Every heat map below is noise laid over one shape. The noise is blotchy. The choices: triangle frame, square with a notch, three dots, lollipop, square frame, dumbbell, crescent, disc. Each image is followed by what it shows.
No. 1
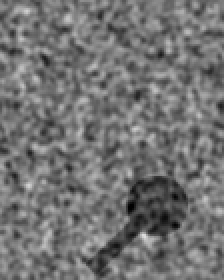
lollipop
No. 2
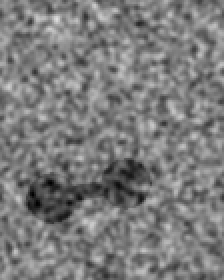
dumbbell
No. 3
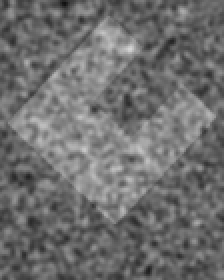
square with a notch
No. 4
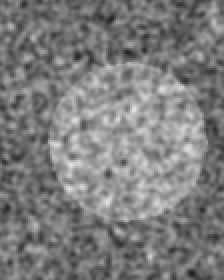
disc
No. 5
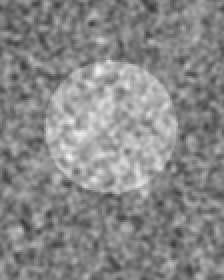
disc
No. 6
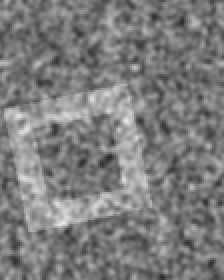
square frame
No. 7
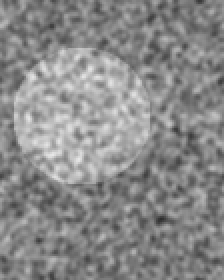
disc
